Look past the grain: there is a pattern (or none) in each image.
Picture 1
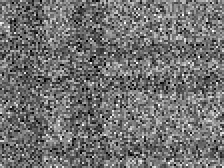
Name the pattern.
bands of rows crossing bands of columns
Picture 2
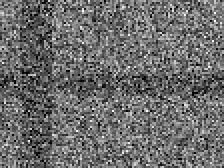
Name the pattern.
bands of rows crossing bands of columns
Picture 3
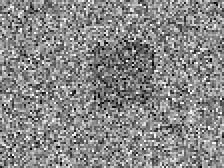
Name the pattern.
one block
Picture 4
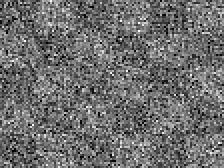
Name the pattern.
a checkerboard
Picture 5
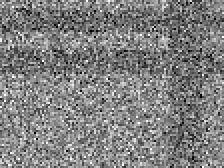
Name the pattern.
bands of rows crossing bands of columns
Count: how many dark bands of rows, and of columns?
2 and 1
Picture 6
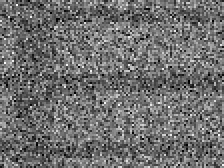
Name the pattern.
bands of rows crossing bands of columns
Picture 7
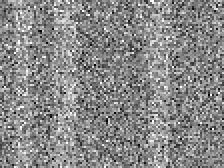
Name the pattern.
bands of columns
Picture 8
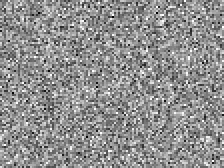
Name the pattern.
only noise
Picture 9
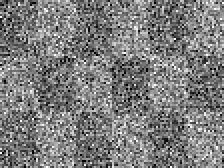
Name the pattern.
a checkerboard
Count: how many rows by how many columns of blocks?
3 by 6
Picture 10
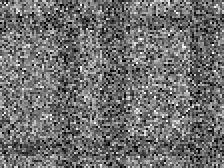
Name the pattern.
bands of rows crossing bands of columns
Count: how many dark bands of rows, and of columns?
2 and 3
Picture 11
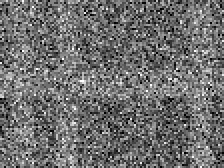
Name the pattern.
bands of rows crossing bands of columns
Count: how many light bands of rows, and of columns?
1 and 3
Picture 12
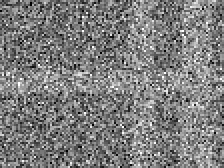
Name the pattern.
bands of rows crossing bands of columns
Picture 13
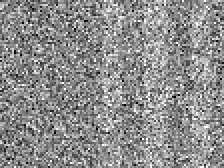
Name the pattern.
bands of columns
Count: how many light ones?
3
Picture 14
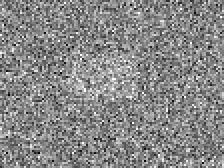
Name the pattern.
one block
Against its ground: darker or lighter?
lighter
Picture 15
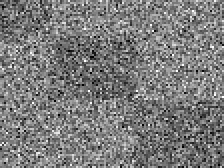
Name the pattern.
blocks along the diagonal
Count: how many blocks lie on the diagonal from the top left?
3
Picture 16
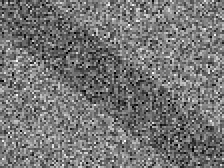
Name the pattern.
a diagonal band
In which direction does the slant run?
top left to bottom right
